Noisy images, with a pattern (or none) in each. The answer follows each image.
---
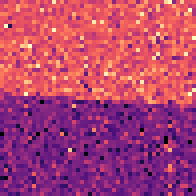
a sharp edge
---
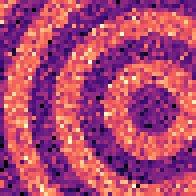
rings round one point
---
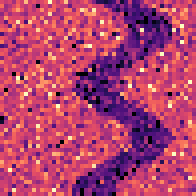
a wavy band
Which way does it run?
top to bottom
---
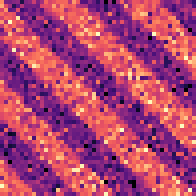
diagonal stripes
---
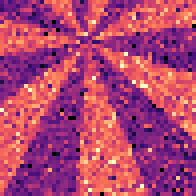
spokes from one point
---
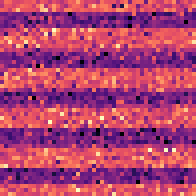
horizontal stripes
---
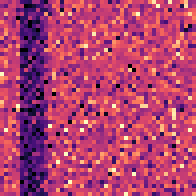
one vertical stripe
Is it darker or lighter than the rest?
darker
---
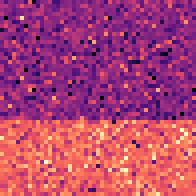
a sharp edge
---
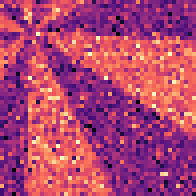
spokes from one point
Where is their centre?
top left
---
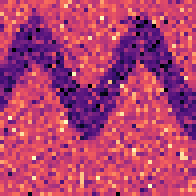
a wavy band
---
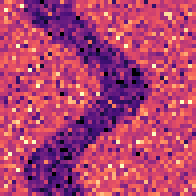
a wavy band
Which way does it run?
top to bottom
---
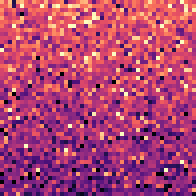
a smooth slope
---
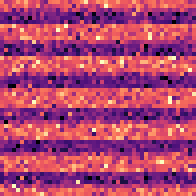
horizontal stripes
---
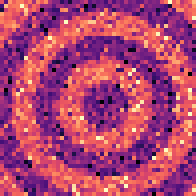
rings round one point
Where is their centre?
centre
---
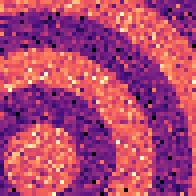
rings round one point
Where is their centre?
bottom left
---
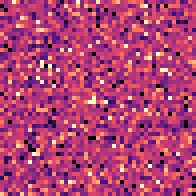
only noise
